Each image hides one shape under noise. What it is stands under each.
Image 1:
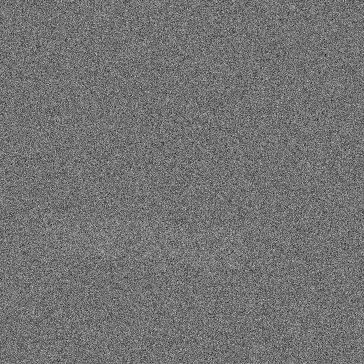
bar
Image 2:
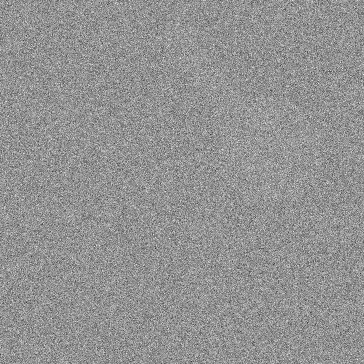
lollipop
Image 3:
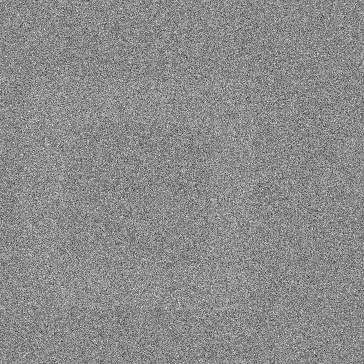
square frame
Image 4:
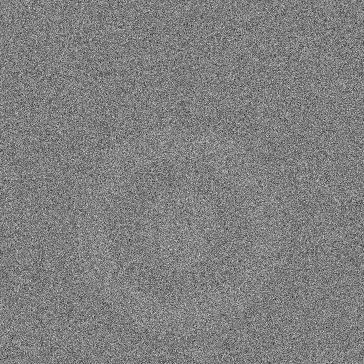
bullseye
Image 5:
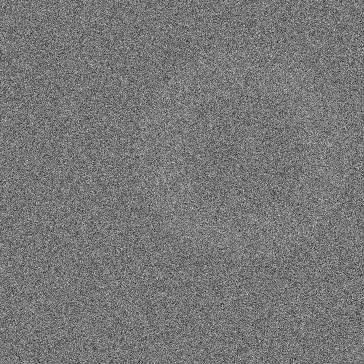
ring
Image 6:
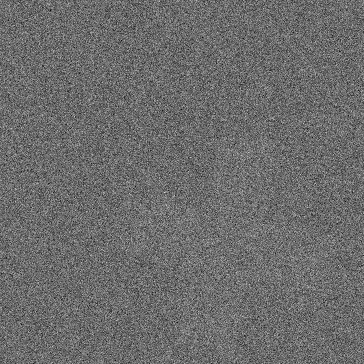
cross
